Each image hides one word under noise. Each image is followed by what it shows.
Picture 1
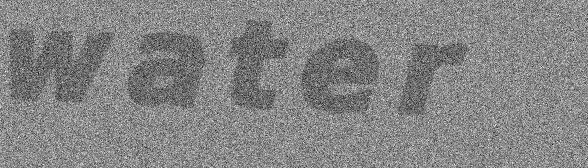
water
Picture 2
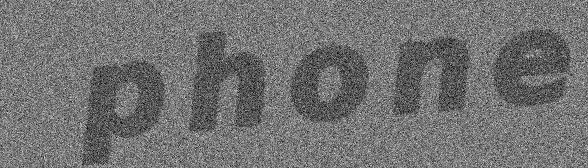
phone
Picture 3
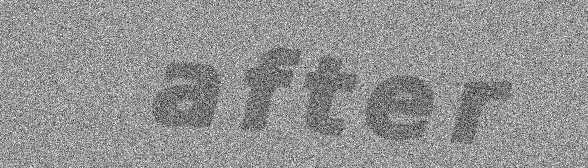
after
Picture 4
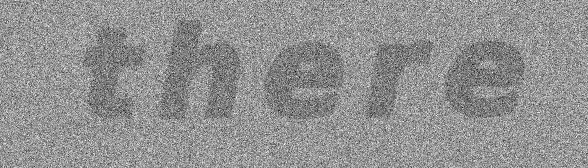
there
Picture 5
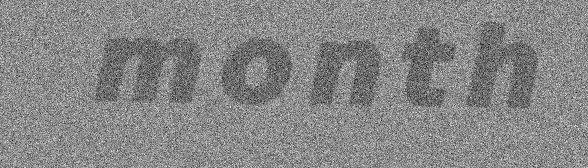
month
